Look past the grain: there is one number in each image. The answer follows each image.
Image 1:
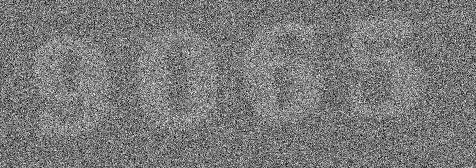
9065
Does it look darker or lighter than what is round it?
lighter
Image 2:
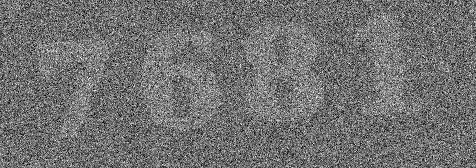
7681
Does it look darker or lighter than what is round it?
lighter
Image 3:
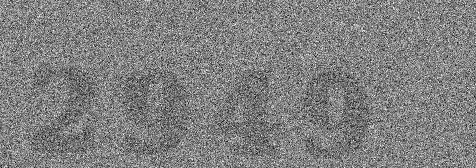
2949
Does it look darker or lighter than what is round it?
darker
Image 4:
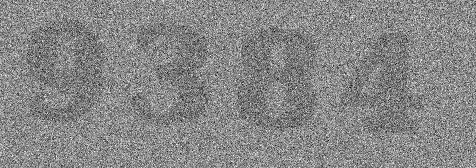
9384
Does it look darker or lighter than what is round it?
darker
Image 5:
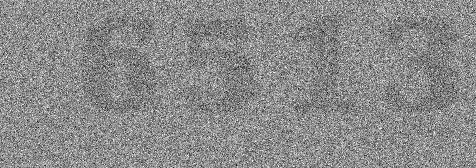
6513
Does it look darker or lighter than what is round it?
darker
